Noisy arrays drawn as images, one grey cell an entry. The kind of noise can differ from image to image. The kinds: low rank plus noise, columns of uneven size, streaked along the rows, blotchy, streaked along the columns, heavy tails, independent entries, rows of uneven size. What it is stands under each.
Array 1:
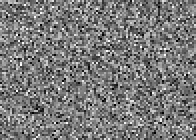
independent entries
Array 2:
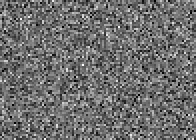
low rank plus noise
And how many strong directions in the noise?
two
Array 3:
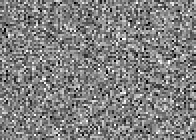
low rank plus noise
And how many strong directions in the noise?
one
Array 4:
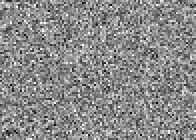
low rank plus noise
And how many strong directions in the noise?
one
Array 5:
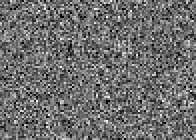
low rank plus noise
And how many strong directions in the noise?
two
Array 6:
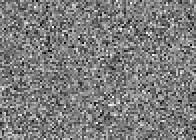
independent entries
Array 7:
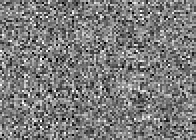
low rank plus noise
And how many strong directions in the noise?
five to eight
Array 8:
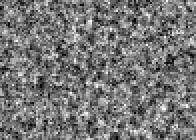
blotchy
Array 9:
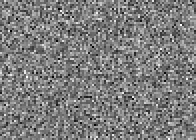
independent entries
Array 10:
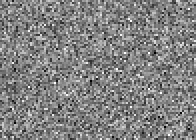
independent entries
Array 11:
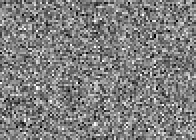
low rank plus noise
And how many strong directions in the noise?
one
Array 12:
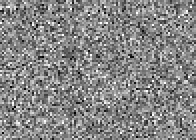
low rank plus noise
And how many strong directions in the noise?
three or four
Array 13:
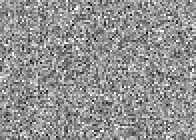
independent entries
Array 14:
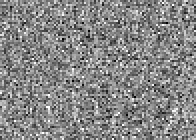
low rank plus noise
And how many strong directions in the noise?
one
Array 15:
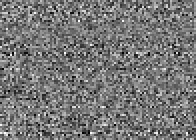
rows of uneven size
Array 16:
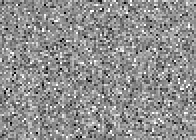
heavy tails
